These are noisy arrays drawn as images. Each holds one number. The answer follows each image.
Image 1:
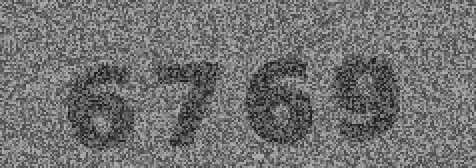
6769
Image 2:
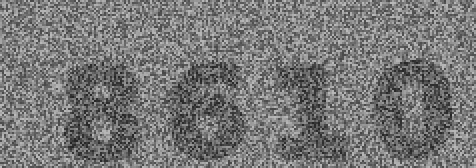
8610
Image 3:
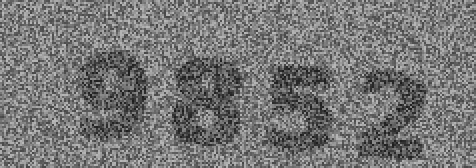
9852
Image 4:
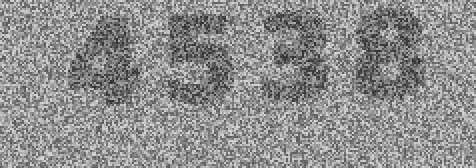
4538
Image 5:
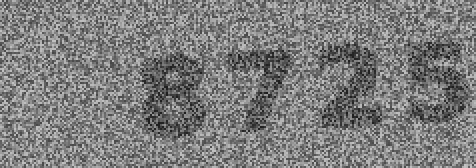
8725
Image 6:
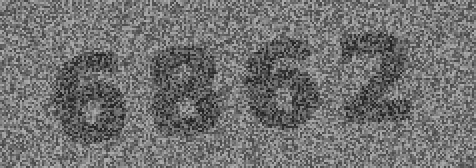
6862
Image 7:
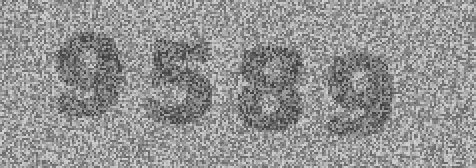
9589
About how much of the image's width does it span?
two thirds
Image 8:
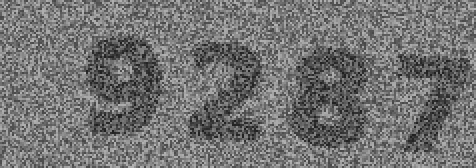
9287
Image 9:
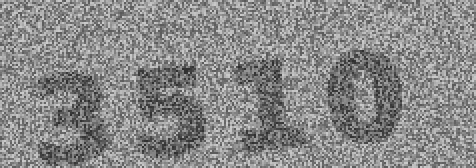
3510
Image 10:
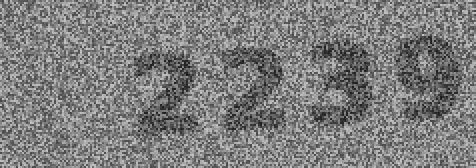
2239
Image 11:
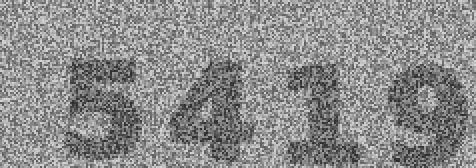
5419
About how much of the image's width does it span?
nearly all
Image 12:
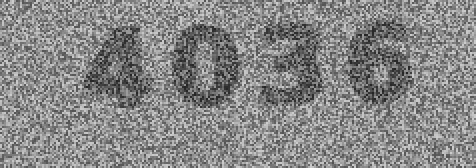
4036
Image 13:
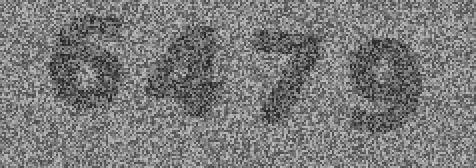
6479
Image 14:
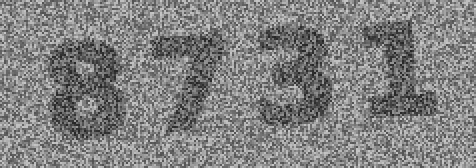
8731
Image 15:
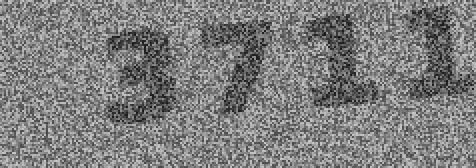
3711
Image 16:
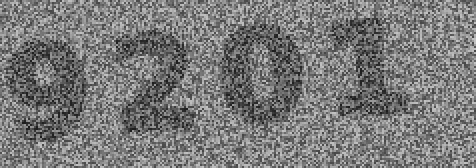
9201
